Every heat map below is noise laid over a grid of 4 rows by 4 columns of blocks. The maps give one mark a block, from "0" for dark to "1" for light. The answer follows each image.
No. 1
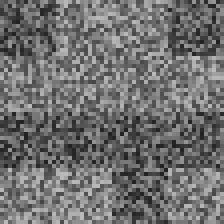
0 1 1 0
1 1 1 1
0 0 0 0
1 1 0 1
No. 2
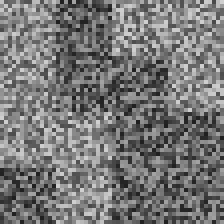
1 0 1 1
1 0 0 1
1 1 0 0
0 1 0 0
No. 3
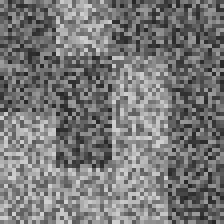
0 1 0 0
0 0 1 0
1 0 1 0
1 1 1 0
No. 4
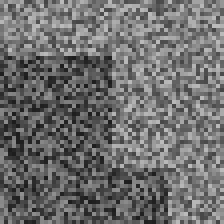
1 1 1 1
0 0 1 1
0 0 1 1
0 0 0 1
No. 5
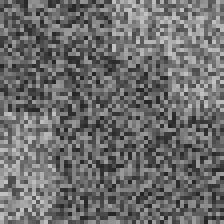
0 0 1 1
0 0 0 1
1 0 0 0
1 0 0 0
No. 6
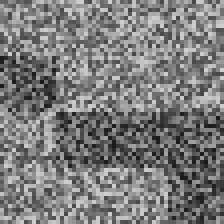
1 1 1 1
0 1 1 1
1 0 0 0
1 1 1 0
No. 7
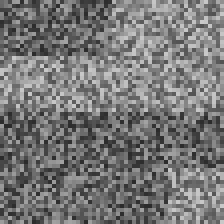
0 0 1 1
1 1 1 1
0 0 0 0
0 0 0 1
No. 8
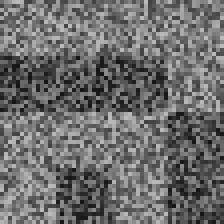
1 1 1 1
0 0 0 1
1 1 1 0
1 0 1 0
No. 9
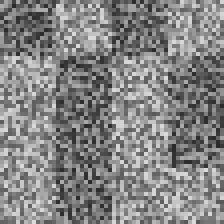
0 1 0 1
1 0 1 0
1 0 1 0
1 0 1 1
